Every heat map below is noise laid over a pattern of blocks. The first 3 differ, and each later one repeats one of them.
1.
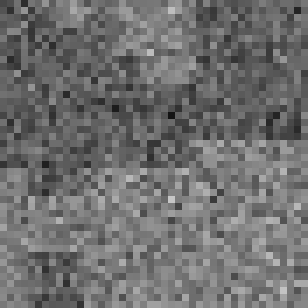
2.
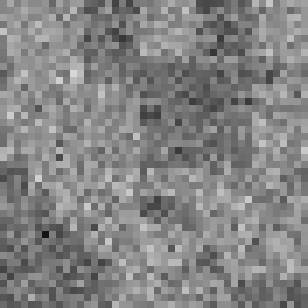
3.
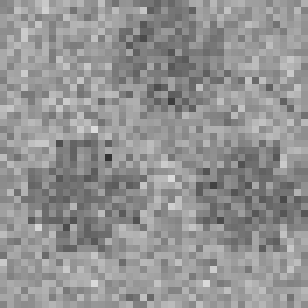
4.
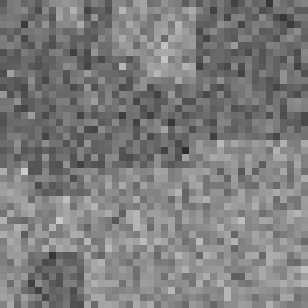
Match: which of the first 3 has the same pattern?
1
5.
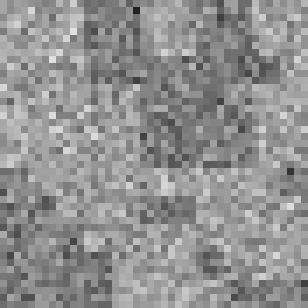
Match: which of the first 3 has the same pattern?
2
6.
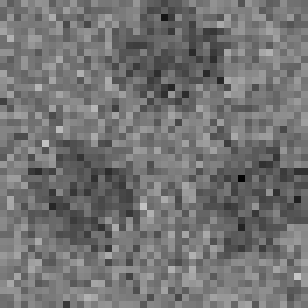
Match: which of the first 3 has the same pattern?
3
